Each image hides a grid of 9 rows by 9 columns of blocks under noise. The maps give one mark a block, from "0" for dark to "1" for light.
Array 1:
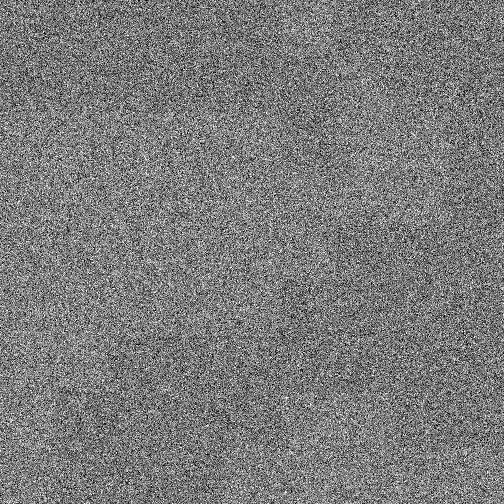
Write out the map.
0 0 0 0 0 1 0 0 0
0 0 0 0 0 0 1 0 0
1 1 1 1 1 0 1 1 0
1 1 1 1 1 1 1 1 0
1 1 1 1 1 1 0 0 0
1 1 1 1 1 0 0 0 0
1 1 0 0 0 0 0 0 0
1 0 0 0 0 1 1 0 0
1 0 0 0 1 1 1 1 1
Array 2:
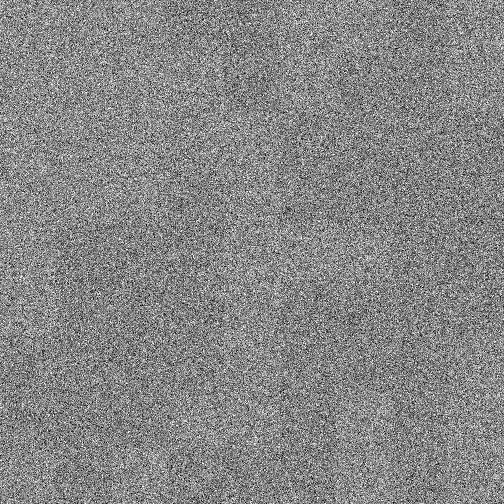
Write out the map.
1 1 1 0 0 1 1 0 1
1 1 1 1 0 1 0 0 1
1 1 1 1 1 0 0 0 0
1 1 1 0 1 0 0 0 0
1 0 0 0 1 1 1 0 0
1 0 0 0 1 0 0 0 0
0 0 0 0 1 0 0 0 1
0 0 0 1 1 0 1 0 1
1 0 1 0 0 0 1 0 1
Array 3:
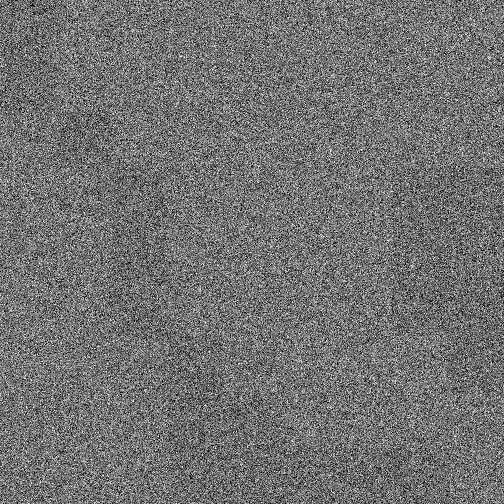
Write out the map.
0 1 1 1 1 1 1 1 1
0 1 1 1 1 1 1 1 1
1 0 1 1 1 1 1 1 1
1 1 0 1 1 1 1 0 0
1 1 0 1 1 1 1 0 0
1 1 0 1 1 1 1 0 0
1 1 1 0 1 1 1 1 0
1 1 1 0 0 1 1 1 1
1 1 1 0 0 0 0 0 1
